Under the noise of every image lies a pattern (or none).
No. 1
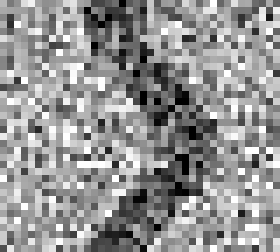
a wavy band
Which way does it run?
top to bottom
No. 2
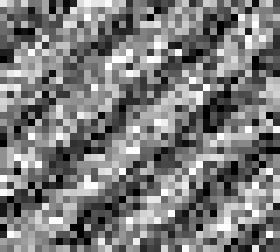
diagonal stripes
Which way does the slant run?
bottom left to top right
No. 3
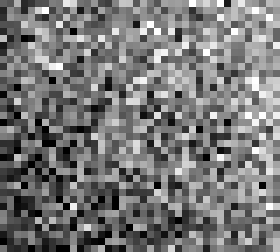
a smooth slope
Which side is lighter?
top right
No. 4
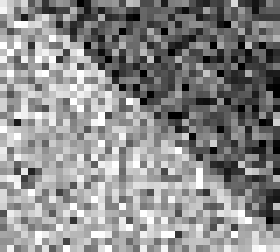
a sharp edge
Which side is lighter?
bottom left
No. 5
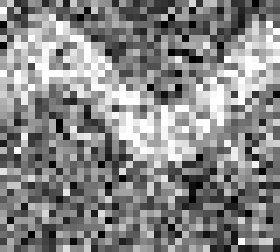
a wavy band
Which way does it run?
left to right
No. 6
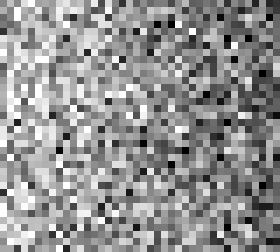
a smooth slope
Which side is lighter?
left
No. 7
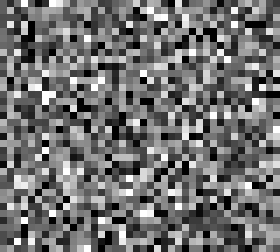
only noise
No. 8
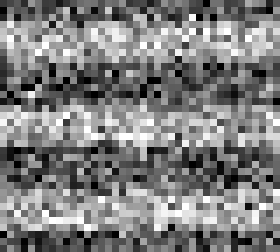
horizontal stripes
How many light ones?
3
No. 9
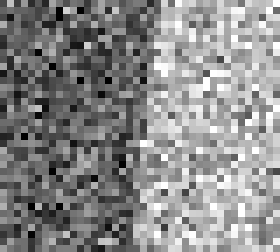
a sharp edge
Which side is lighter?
right
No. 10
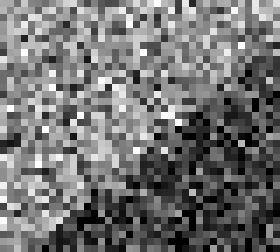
a sharp edge
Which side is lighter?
top left
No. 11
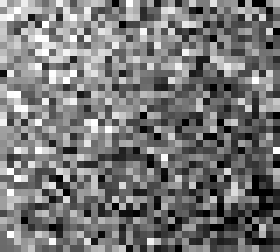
a smooth slope
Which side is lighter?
top left
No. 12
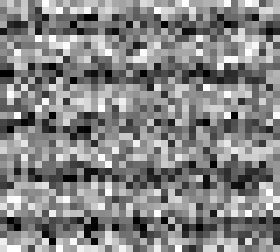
horizontal stripes
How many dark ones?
5
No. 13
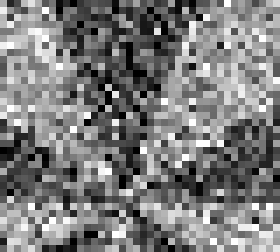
spokes from one point
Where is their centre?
bottom middle
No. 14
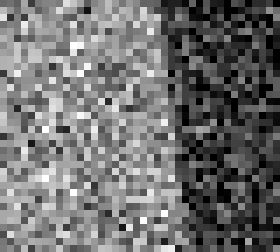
a sharp edge
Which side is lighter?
left
